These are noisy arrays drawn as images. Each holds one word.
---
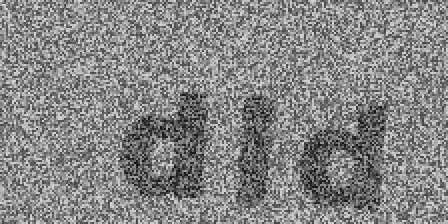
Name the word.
did
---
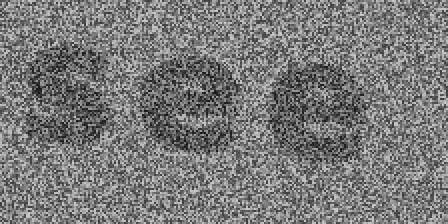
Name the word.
see
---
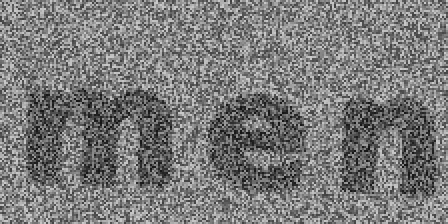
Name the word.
men
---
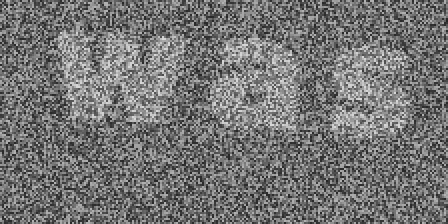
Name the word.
was
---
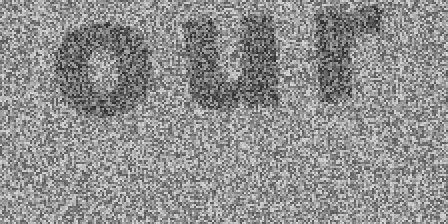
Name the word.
our
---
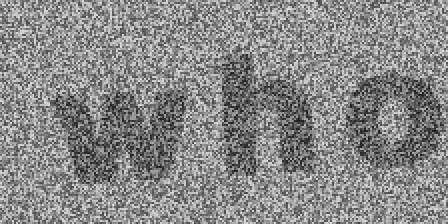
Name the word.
who
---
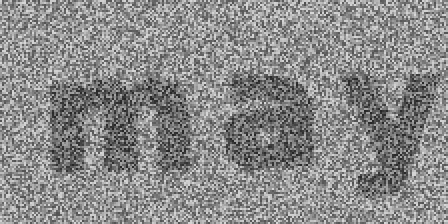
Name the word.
may
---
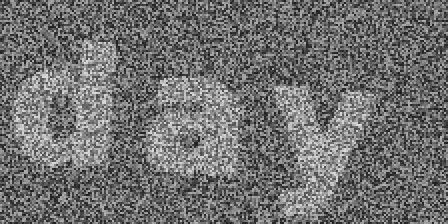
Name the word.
day
